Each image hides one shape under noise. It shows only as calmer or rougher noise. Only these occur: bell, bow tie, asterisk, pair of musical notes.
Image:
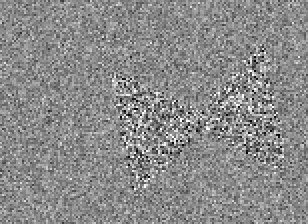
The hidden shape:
bow tie
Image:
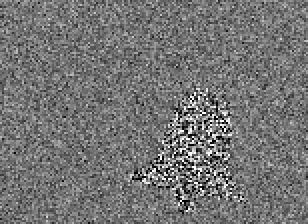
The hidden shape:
bell
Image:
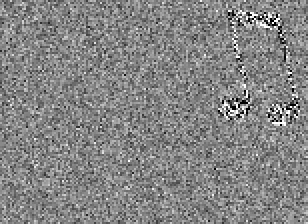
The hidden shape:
pair of musical notes
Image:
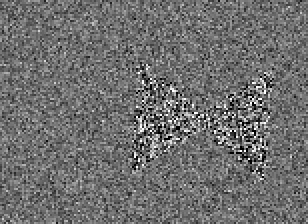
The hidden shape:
bow tie
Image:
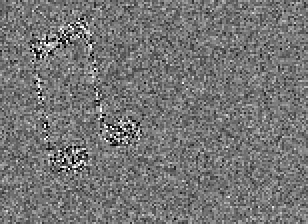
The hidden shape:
pair of musical notes
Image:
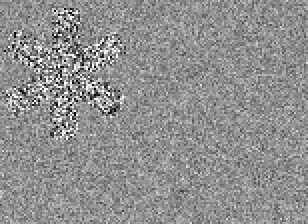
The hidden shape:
asterisk
